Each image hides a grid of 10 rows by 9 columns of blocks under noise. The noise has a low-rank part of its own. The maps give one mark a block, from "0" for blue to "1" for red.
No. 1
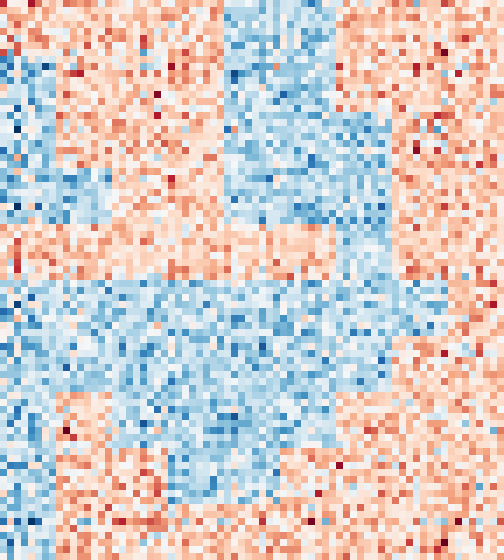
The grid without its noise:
1 1 1 1 0 0 1 1 1
0 1 1 1 0 0 1 1 1
0 1 1 1 0 0 0 1 1
0 0 1 1 0 0 0 1 1
1 1 1 1 1 1 0 1 1
0 0 0 0 0 0 0 0 1
0 0 0 0 0 0 0 1 1
0 1 0 0 0 0 1 1 1
0 1 1 0 0 1 1 1 1
0 1 1 1 1 1 1 1 1
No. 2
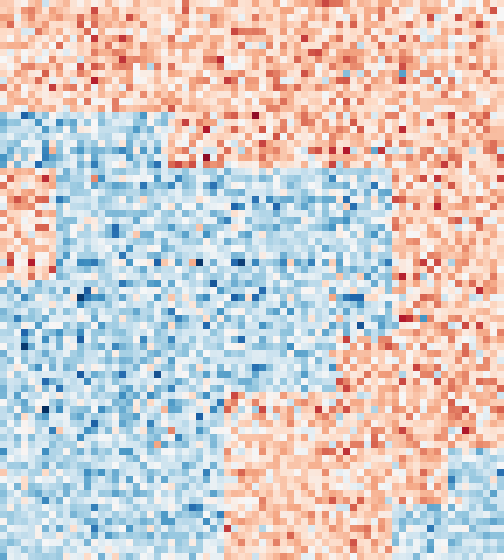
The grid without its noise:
1 1 1 1 1 1 1 1 1
1 1 1 1 1 1 1 1 1
0 0 0 1 1 1 1 1 1
1 0 0 0 0 0 0 1 1
1 0 0 0 0 0 0 1 1
0 0 0 0 0 0 0 1 1
0 0 0 0 0 0 1 1 1
0 0 0 0 1 1 1 1 1
0 0 0 0 1 1 1 1 0
0 0 0 0 1 1 1 0 0
